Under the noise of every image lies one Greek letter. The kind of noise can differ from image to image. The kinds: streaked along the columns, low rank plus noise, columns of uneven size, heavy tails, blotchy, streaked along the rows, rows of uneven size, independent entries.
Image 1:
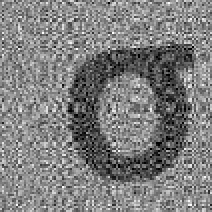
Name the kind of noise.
low rank plus noise
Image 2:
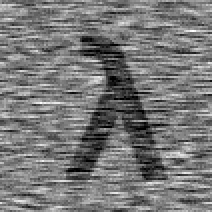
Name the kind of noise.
streaked along the rows
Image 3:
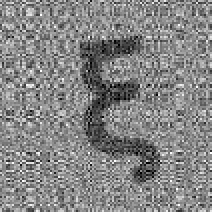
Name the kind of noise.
low rank plus noise
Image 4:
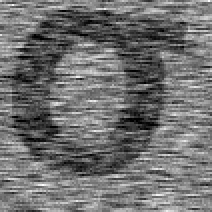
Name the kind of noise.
streaked along the rows
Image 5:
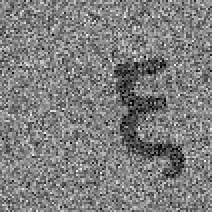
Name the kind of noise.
independent entries
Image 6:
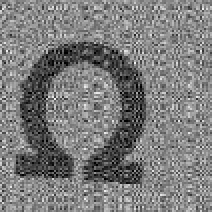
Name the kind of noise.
low rank plus noise
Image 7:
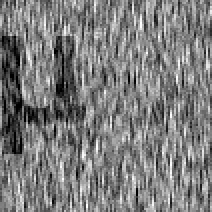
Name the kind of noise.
streaked along the columns
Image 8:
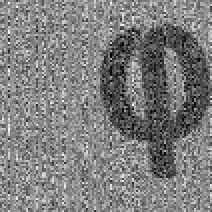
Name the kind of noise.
columns of uneven size
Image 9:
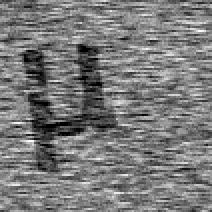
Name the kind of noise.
streaked along the rows
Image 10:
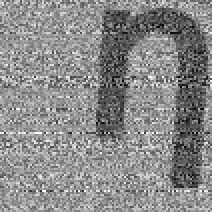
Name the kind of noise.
rows of uneven size
